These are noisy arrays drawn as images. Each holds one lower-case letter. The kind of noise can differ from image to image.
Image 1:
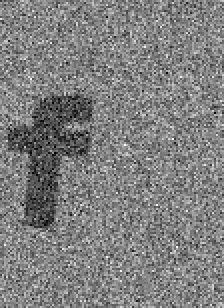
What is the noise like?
independent entries
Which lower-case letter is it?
f
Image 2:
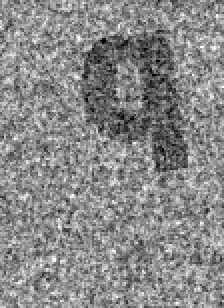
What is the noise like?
blotchy
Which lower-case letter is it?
q
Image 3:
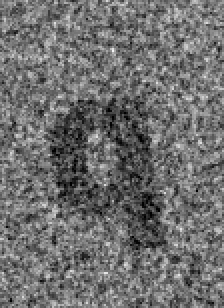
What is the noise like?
blotchy
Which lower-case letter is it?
q
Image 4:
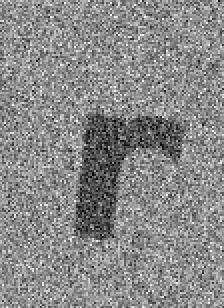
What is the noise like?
independent entries
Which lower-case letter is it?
r
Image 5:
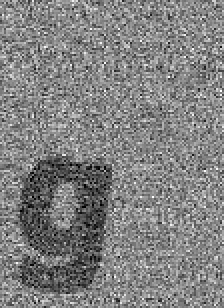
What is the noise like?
low rank plus noise
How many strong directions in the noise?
five to eight
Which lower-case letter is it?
g
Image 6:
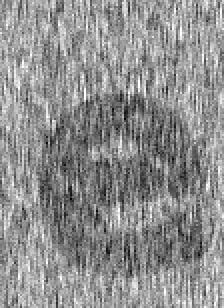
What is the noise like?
streaked along the columns
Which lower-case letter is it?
e
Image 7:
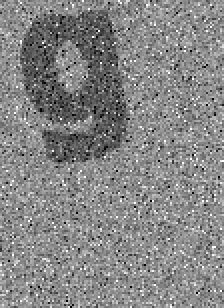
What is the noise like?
heavy tails
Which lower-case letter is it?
g
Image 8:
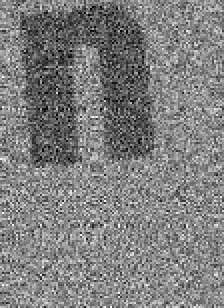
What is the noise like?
low rank plus noise
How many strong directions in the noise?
two
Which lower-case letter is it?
n
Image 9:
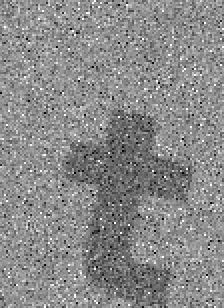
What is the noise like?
heavy tails
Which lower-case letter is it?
t
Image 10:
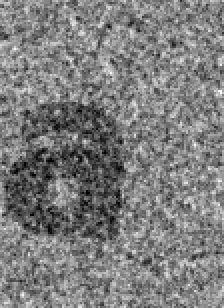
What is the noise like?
blotchy
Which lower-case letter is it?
a
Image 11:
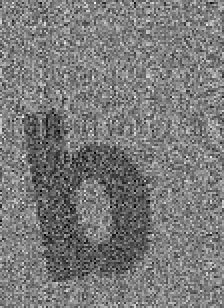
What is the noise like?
low rank plus noise
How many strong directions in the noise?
two
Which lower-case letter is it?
b
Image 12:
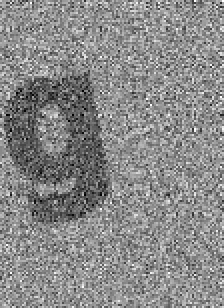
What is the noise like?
low rank plus noise
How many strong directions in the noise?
two
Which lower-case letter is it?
g
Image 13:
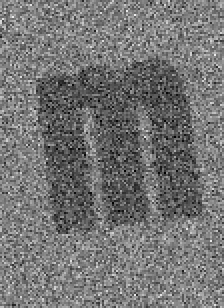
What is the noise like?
independent entries
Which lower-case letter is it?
m
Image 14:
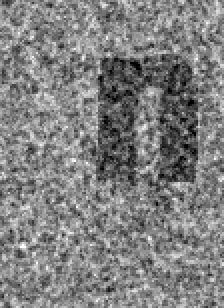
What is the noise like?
blotchy
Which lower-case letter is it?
n
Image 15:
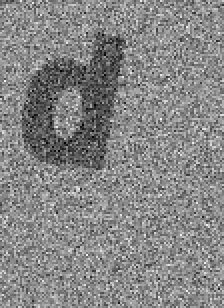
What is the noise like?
independent entries
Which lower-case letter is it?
d
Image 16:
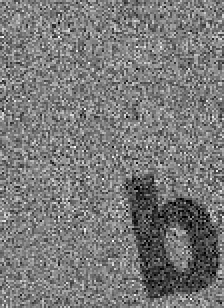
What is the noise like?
low rank plus noise
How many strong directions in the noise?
five to eight
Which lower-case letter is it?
b
